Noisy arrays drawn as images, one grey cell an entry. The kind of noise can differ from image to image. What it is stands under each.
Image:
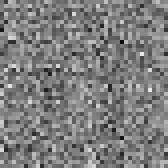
low rank plus noise
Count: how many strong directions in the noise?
five to eight
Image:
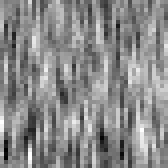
streaked along the columns
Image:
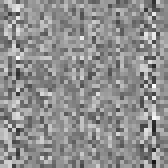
columns of uneven size
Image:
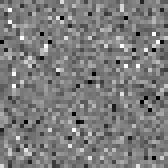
heavy tails
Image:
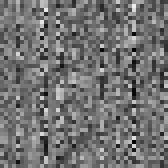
columns of uneven size
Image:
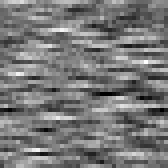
streaked along the rows
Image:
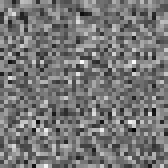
low rank plus noise
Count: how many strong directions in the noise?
three or four
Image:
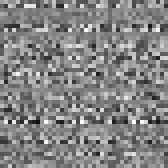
rows of uneven size
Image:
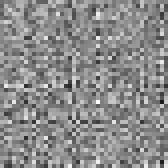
low rank plus noise
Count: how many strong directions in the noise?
three or four
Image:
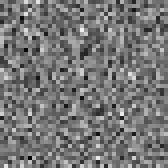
low rank plus noise
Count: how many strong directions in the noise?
three or four
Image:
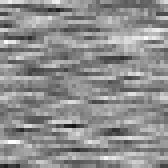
streaked along the rows
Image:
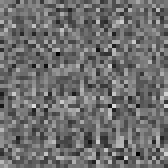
low rank plus noise
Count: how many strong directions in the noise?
two
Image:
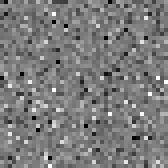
heavy tails
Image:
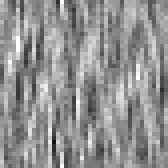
streaked along the columns
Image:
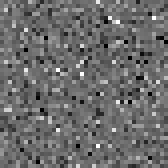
heavy tails
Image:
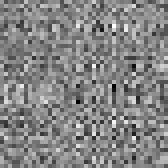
low rank plus noise
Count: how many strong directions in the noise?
two
